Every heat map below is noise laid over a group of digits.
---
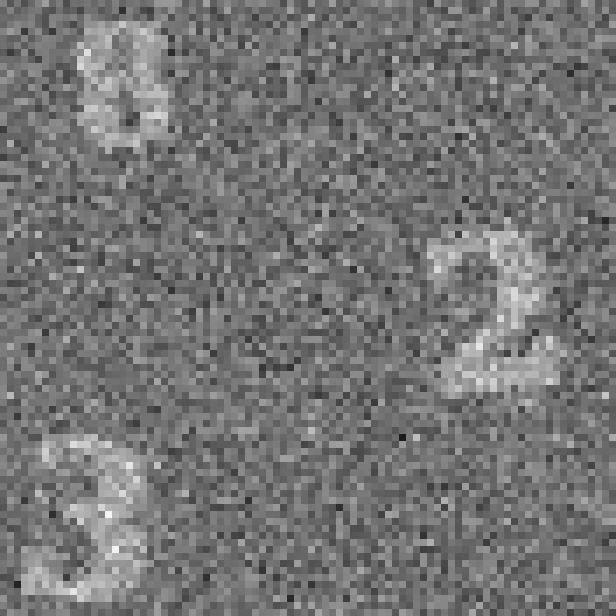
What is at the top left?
8
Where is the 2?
middle right
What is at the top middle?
nothing
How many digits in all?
3
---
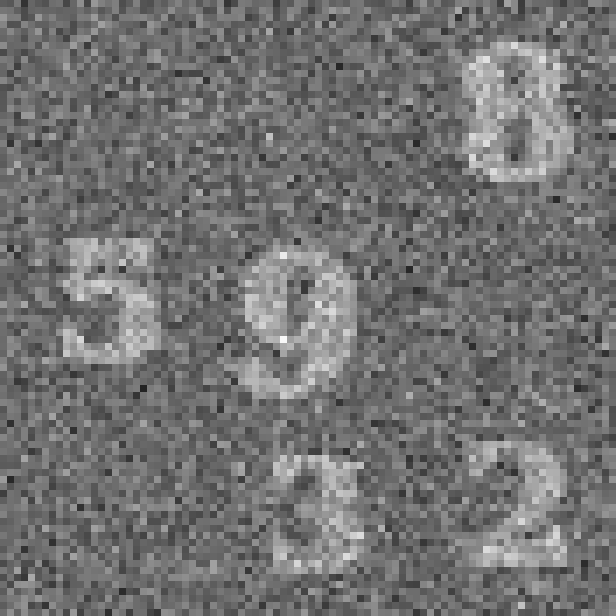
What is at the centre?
9
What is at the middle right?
nothing
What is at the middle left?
5
